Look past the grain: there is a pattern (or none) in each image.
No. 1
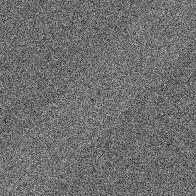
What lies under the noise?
a diagonal band
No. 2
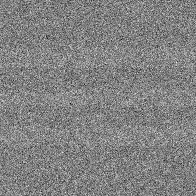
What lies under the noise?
bands of rows
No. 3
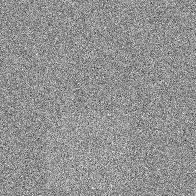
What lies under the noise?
one block
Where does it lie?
bottom middle
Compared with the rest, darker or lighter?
lighter
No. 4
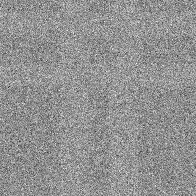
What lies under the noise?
bands of rows crossing bands of columns
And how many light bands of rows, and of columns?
2 and 2
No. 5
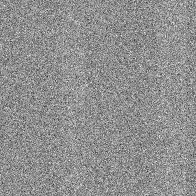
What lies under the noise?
bands of columns
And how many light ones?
2
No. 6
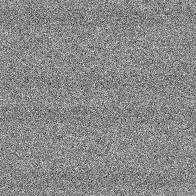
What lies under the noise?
bands of rows
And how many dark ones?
4
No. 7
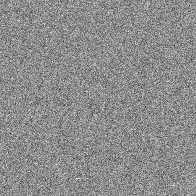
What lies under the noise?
only noise
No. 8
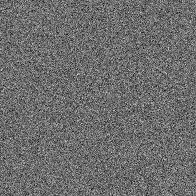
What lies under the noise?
only noise
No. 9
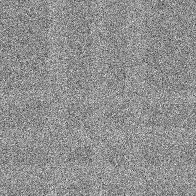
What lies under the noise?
bands of rows crossing bands of columns
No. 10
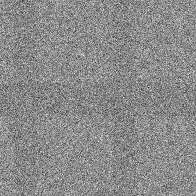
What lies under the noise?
bands of rows crossing bands of columns
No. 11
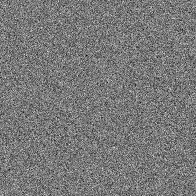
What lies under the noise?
only noise
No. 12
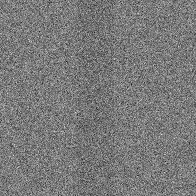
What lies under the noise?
one band of columns
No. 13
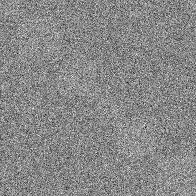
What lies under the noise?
blocks along the diagonal
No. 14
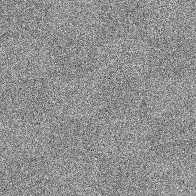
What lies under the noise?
a checkerboard
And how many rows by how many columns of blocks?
5 by 4
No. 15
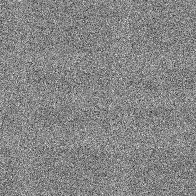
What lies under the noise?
bands of rows crossing bands of columns
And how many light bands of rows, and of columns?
3 and 2
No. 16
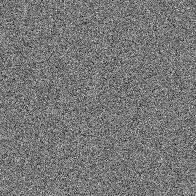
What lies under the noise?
only noise
